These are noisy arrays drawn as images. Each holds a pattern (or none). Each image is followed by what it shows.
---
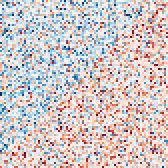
a sharp edge
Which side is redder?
bottom right
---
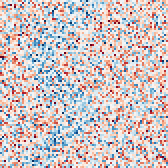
a wavy band
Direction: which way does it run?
top to bottom
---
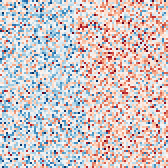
a sharp edge
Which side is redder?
right
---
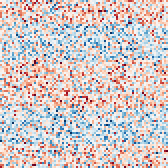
horizontal stripes
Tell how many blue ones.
2
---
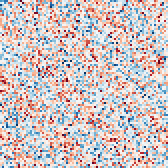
diagonal stripes
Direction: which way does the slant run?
top left to bottom right
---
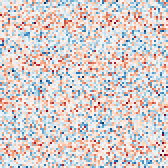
horizontal stripes
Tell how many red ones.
4
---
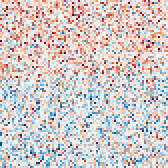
a sharp edge
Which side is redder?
top
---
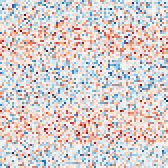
horizontal stripes
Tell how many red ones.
2
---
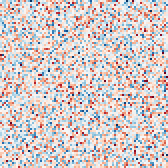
only noise
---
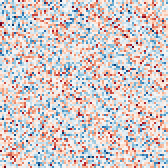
diagonal stripes
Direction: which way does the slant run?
top left to bottom right
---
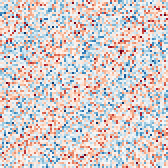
diagonal stripes
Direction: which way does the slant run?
bottom left to top right
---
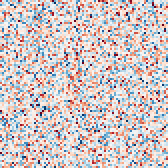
only noise
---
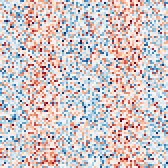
vertical stripes
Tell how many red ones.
2
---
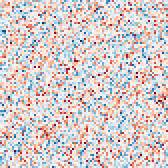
diagonal stripes
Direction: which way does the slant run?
bottom left to top right
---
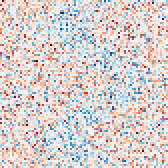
a wavy band
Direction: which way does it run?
top to bottom
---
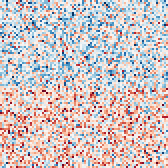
a sharp edge
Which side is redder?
bottom
